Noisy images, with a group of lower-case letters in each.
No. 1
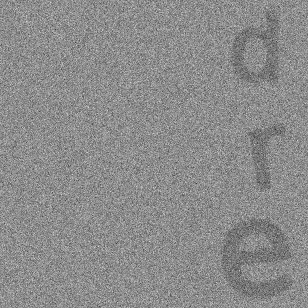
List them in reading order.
top right: dark d; middle right: dark r; bottom right: dark e
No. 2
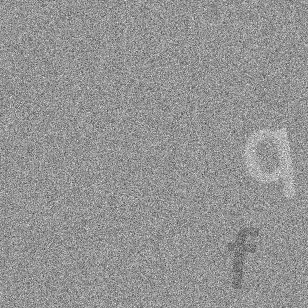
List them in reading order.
middle right: light q; bottom right: dark f
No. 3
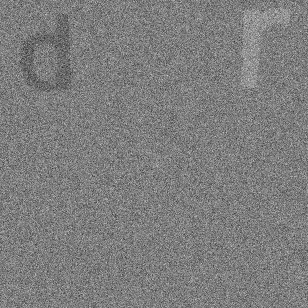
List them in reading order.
top left: dark d; top right: light r
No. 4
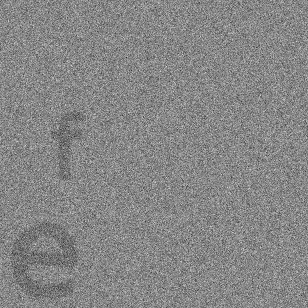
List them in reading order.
middle left: dark f; bottom left: dark e
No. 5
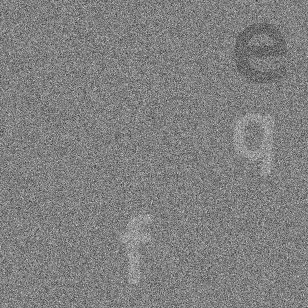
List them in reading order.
top right: dark e; middle right: light q; bottom middle: light f
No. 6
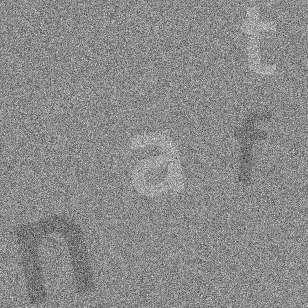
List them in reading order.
top right: light t; centre: light a; middle right: dark f; bottom left: dark n
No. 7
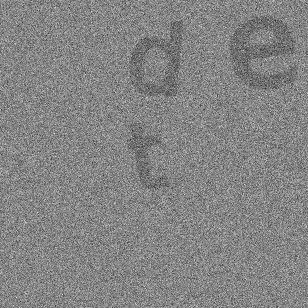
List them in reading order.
top middle: dark d; top right: dark e; centre: dark t
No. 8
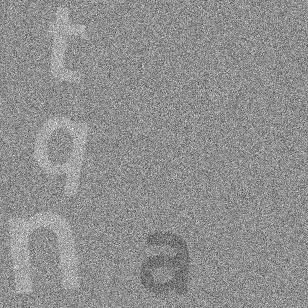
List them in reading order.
top left: light t; middle left: light q; bottom left: light n; bottom middle: dark a
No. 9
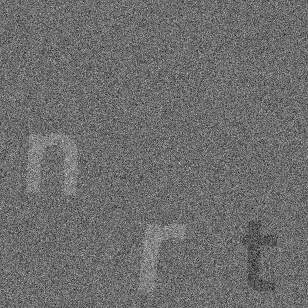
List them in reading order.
middle left: light n; bottom middle: light r; bottom right: dark t
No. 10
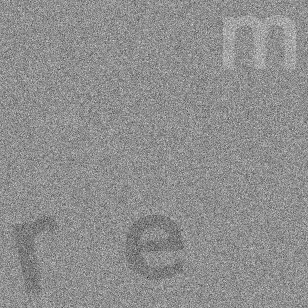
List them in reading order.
top right: light m; bottom left: dark r; bottom middle: dark e
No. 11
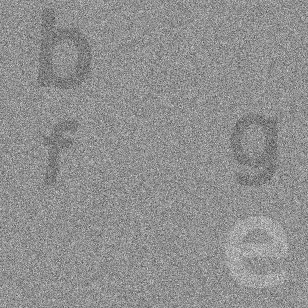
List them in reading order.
top left: dark b; middle left: dark f; middle right: dark g; bottom right: light e
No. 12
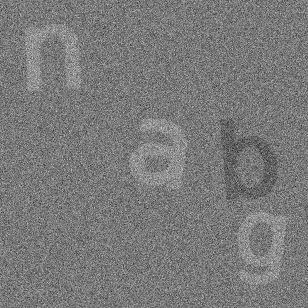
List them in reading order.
top left: light n; centre: light a; middle right: dark b; bottom right: light g
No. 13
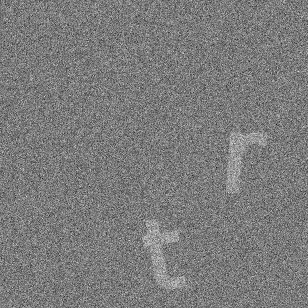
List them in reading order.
middle right: light r; bottom middle: light t
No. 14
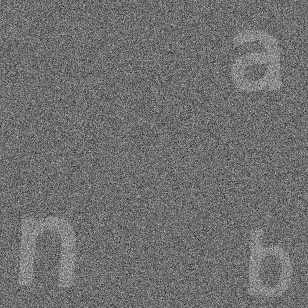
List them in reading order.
top right: light a; bottom left: light n; bottom right: light b
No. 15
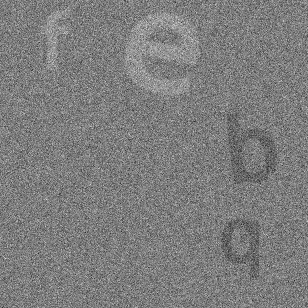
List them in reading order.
top left: light f; top middle: light e; middle right: dark b; bottom right: dark q
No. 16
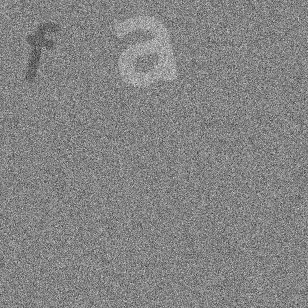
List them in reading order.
top left: dark f; top middle: light a
